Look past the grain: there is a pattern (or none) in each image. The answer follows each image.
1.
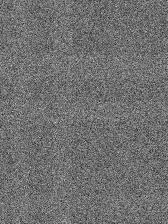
bands of rows crossing bands of columns
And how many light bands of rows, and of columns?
3 and 2
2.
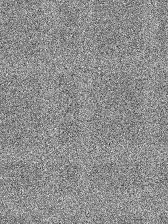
bands of rows crossing bands of columns
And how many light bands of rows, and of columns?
3 and 3
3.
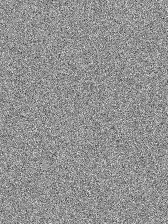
only noise
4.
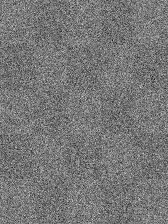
a checkerboard
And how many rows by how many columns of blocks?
5 by 5
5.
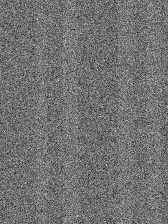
bands of columns
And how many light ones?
4
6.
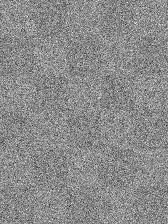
a checkerboard
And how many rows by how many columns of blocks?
6 by 5
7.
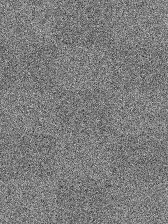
a checkerboard
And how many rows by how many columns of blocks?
5 by 3
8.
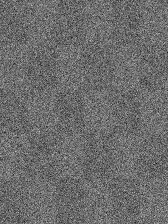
a checkerboard
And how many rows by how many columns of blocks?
5 by 6
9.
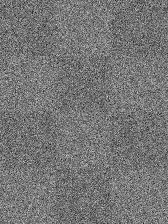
a checkerboard
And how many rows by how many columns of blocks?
4 by 3
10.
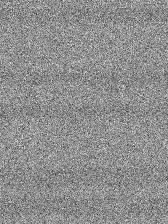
bands of rows
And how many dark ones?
5
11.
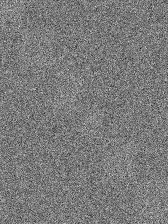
blocks along the diagonal
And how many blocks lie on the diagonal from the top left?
6
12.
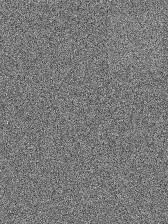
one block
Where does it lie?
top right
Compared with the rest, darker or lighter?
lighter
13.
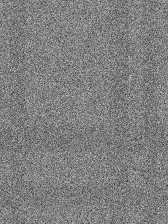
bands of rows crossing bands of columns
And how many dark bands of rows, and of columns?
2 and 3
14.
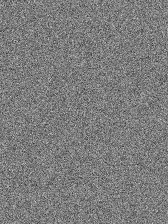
only noise
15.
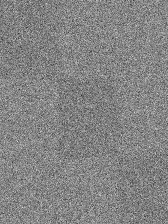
blocks along the diagonal
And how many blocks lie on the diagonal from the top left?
3
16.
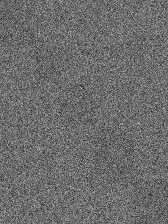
blocks along the diagonal
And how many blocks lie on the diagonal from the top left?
5
